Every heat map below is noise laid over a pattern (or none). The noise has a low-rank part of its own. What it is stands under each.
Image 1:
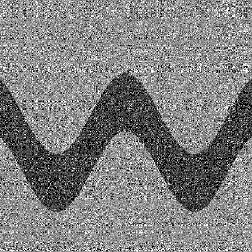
a wavy band
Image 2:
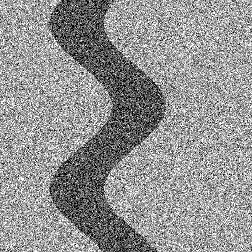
a wavy band
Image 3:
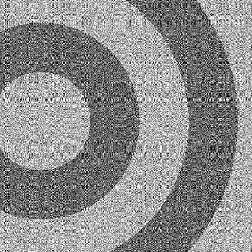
rings round one point
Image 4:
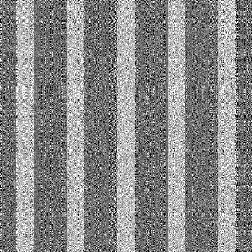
vertical stripes
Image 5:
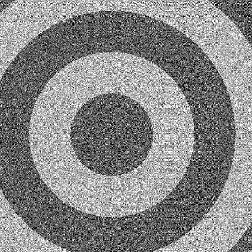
rings round one point
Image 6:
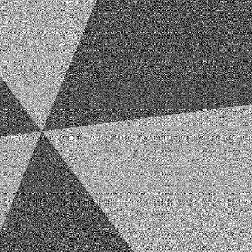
spokes from one point
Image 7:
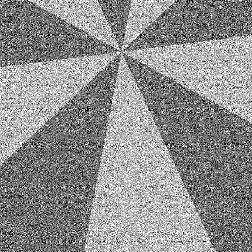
spokes from one point
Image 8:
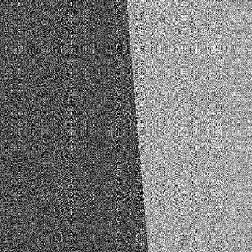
a sharp edge
